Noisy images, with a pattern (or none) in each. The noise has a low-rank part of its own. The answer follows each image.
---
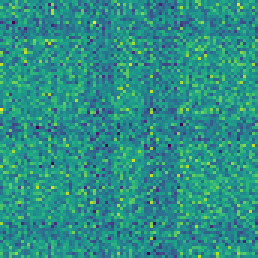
bands of rows crossing bands of columns
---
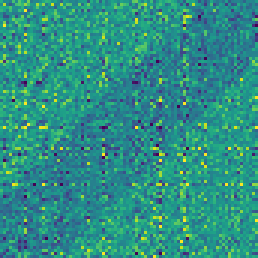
a diagonal band
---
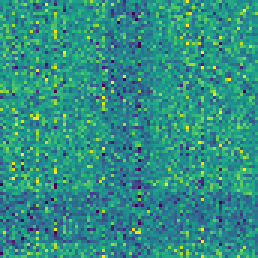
bands of rows crossing bands of columns
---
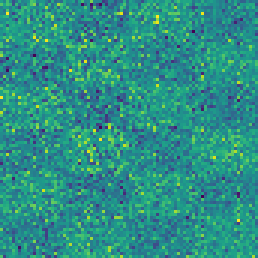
a checkerboard
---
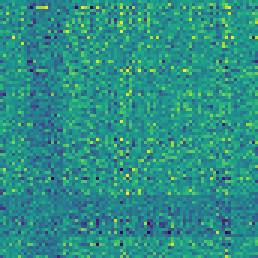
bands of rows crossing bands of columns
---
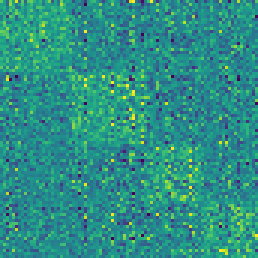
blocks along the diagonal
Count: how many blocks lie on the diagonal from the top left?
4
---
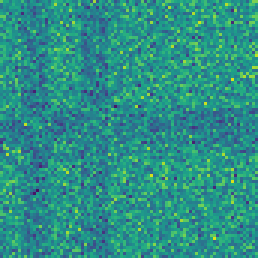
bands of rows crossing bands of columns
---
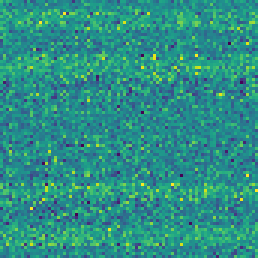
bands of rows
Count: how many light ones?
4
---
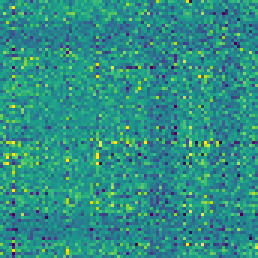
bands of rows crossing bands of columns
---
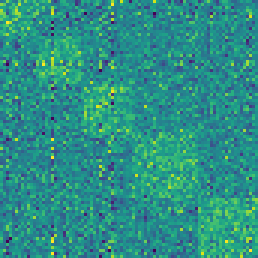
blocks along the diagonal
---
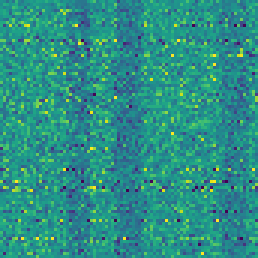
bands of columns
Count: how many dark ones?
3
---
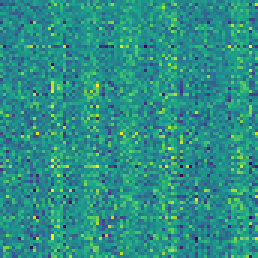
bands of columns
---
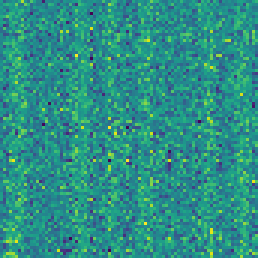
bands of columns
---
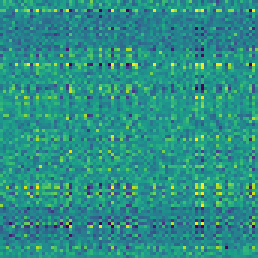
bands of rows
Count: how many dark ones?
2
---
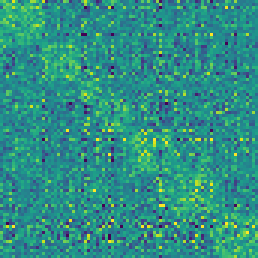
blocks along the diagonal
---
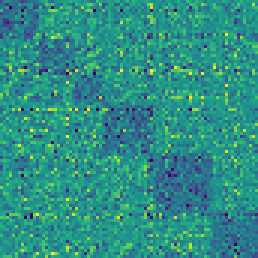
blocks along the diagonal
